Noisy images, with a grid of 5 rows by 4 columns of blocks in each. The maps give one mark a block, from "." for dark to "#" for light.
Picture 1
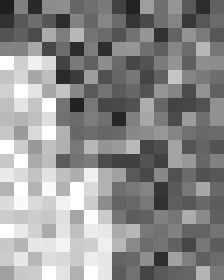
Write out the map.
....
#...
#...
##..
##..
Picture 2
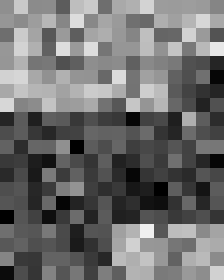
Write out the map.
####
###.
....
....
..##
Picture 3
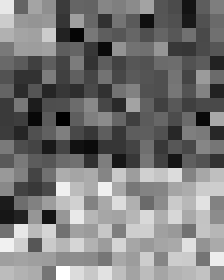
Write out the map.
#...
....
....
.###
####
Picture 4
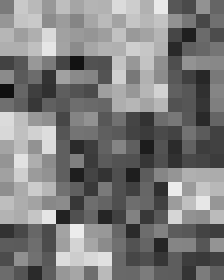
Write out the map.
###.
..#.
#...
#..#
.#..
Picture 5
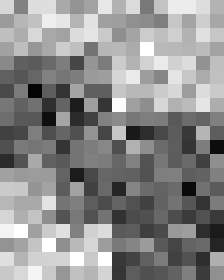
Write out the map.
####
..##
....
#...
##..
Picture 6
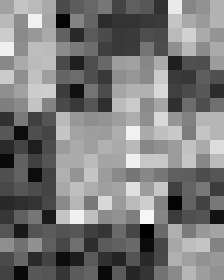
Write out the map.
#..#
#.#.
.###
.##.
...#
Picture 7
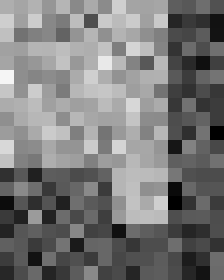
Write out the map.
###.
###.
###.
..#.
....
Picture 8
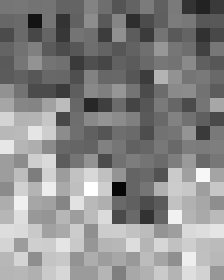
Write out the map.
....
....
#...
##.#
####
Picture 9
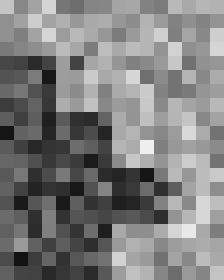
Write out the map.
####
.###
..##
...#
..##
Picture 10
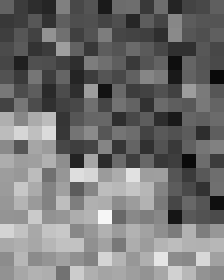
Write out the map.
....
....
#...
###.
####
